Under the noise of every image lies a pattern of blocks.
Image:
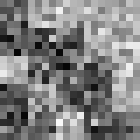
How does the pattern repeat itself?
mirrored about the diagonal from the bottom left
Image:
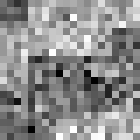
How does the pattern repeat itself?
no symmetry
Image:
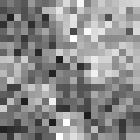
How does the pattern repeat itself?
mirrored about the diagonal from the bottom left
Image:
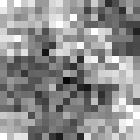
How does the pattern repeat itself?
mirrored about the diagonal from the bottom left
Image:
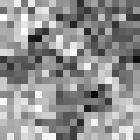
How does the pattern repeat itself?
mirrored about the diagonal from the bottom left
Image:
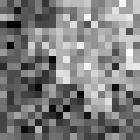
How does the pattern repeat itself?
mirrored about the diagonal from the bottom left
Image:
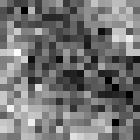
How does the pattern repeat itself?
mirrored about the diagonal from the bottom left
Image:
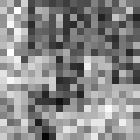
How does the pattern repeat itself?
no symmetry
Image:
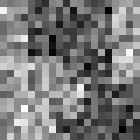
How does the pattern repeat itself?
no symmetry
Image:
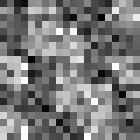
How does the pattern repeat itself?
the same after a half turn
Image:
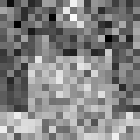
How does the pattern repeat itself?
left and right mirror each other
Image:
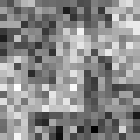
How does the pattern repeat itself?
the same after a half turn
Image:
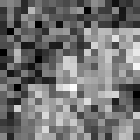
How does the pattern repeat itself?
mirrored about the diagonal from the top left
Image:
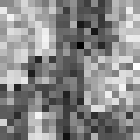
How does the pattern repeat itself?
no symmetry
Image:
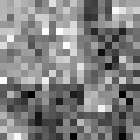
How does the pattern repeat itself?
mirrored about the diagonal from the top left
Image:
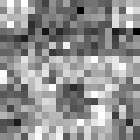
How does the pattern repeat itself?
left and right mirror each other
